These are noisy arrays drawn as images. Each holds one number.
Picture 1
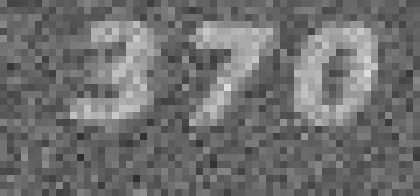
370
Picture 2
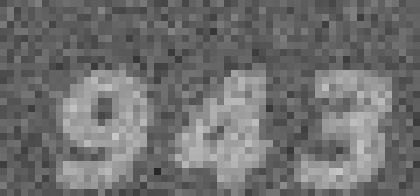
943
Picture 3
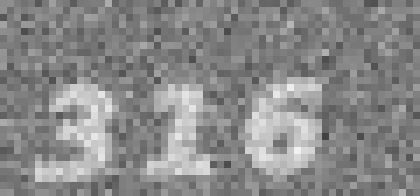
316
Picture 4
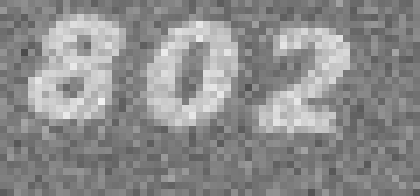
802
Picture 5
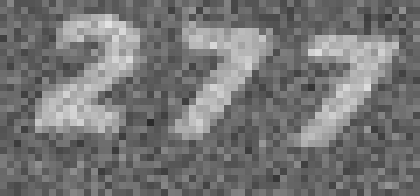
277
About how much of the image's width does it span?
nearly all
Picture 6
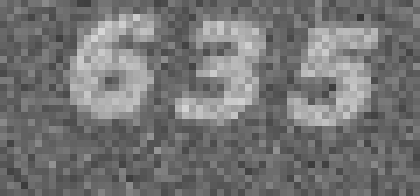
635
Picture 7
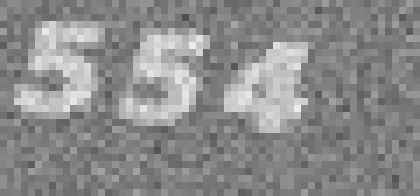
554
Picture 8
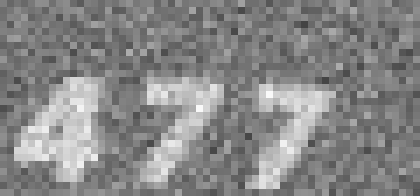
477
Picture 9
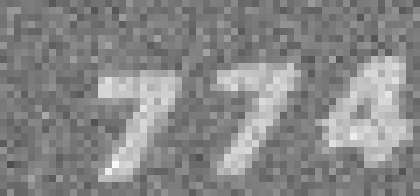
774
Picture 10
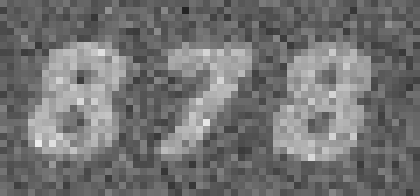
878
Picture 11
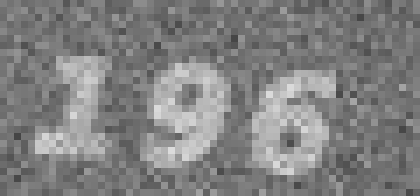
196
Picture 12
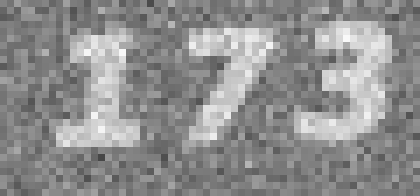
173
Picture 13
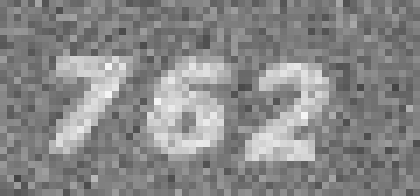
762
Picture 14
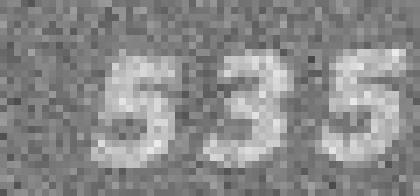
535
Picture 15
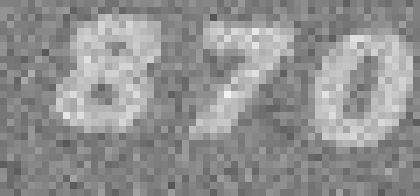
870
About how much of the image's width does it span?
nearly all
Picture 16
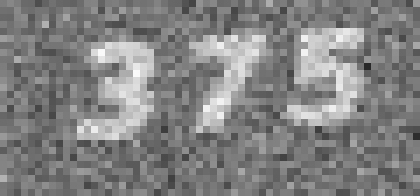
375
